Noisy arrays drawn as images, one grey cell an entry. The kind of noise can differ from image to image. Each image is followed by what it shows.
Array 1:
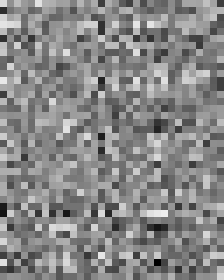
low rank plus noise
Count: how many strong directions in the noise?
two
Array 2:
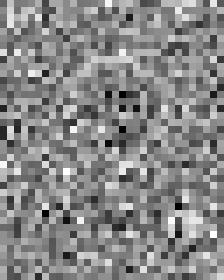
low rank plus noise
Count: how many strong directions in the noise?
five to eight
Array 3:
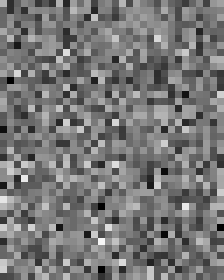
low rank plus noise
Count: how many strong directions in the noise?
five to eight
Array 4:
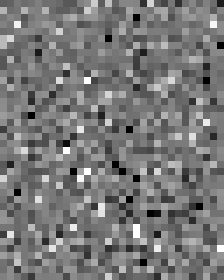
heavy tails
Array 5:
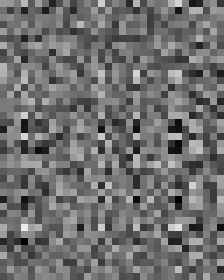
low rank plus noise
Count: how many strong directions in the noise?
one
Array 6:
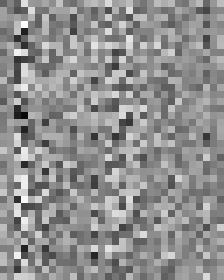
columns of uneven size
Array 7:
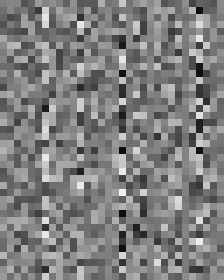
columns of uneven size
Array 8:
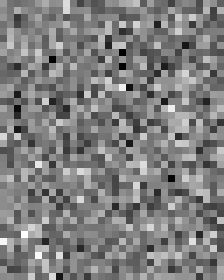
independent entries
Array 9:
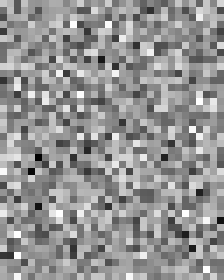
independent entries
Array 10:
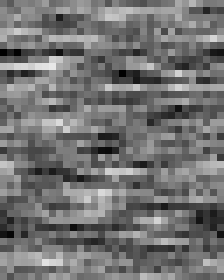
streaked along the rows
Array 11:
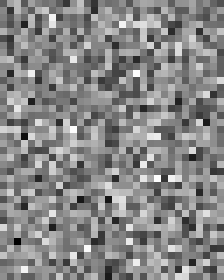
independent entries
